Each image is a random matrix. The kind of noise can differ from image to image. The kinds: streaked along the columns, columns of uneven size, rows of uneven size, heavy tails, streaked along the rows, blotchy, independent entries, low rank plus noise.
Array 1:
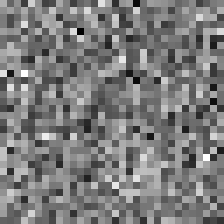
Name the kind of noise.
low rank plus noise
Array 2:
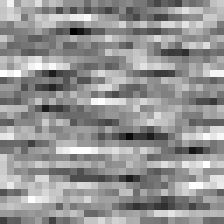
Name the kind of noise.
streaked along the rows
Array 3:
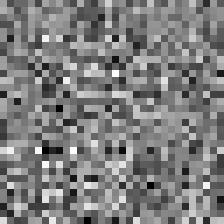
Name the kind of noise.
low rank plus noise
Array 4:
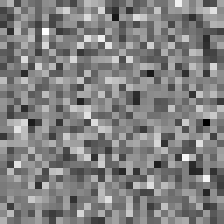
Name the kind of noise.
independent entries
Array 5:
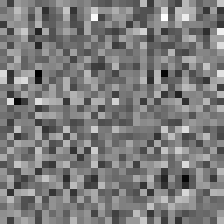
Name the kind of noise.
low rank plus noise
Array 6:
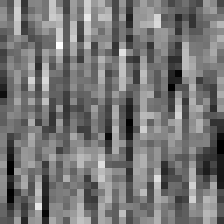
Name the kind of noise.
streaked along the columns
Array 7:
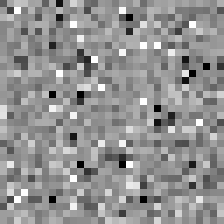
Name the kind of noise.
heavy tails
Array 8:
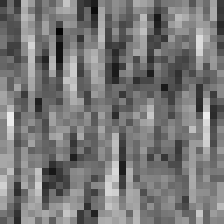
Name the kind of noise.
streaked along the columns
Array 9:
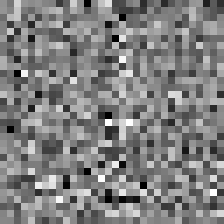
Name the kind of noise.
low rank plus noise
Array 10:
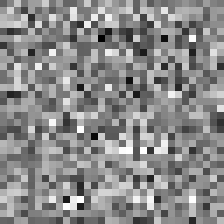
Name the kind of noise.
low rank plus noise
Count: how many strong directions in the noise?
five to eight
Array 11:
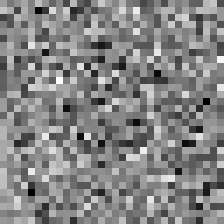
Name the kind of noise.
independent entries
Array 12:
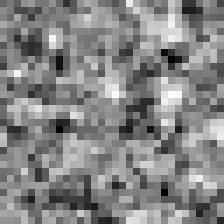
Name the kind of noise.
blotchy
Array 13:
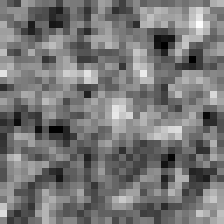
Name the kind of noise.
blotchy
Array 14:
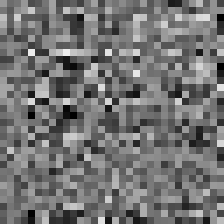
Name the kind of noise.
low rank plus noise
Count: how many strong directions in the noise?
two
